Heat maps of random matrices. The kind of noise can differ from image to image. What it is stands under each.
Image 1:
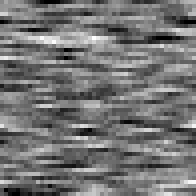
streaked along the rows
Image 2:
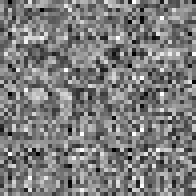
low rank plus noise
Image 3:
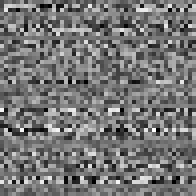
rows of uneven size
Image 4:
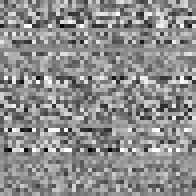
rows of uneven size
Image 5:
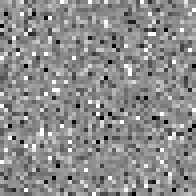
heavy tails
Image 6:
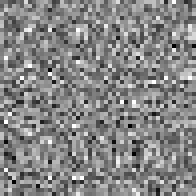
low rank plus noise
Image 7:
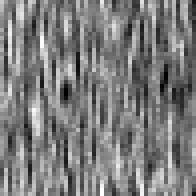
streaked along the columns
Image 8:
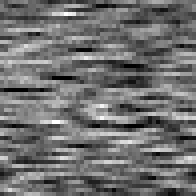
streaked along the rows
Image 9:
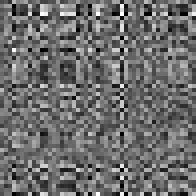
low rank plus noise
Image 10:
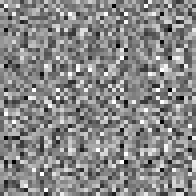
low rank plus noise
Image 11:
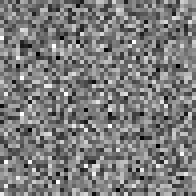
independent entries
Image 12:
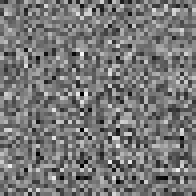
low rank plus noise
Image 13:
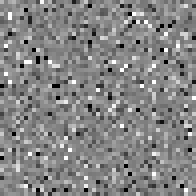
heavy tails
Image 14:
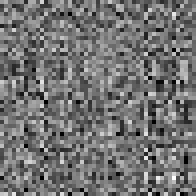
low rank plus noise
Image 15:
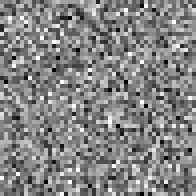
independent entries
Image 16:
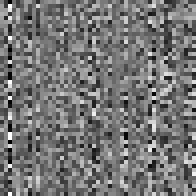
columns of uneven size
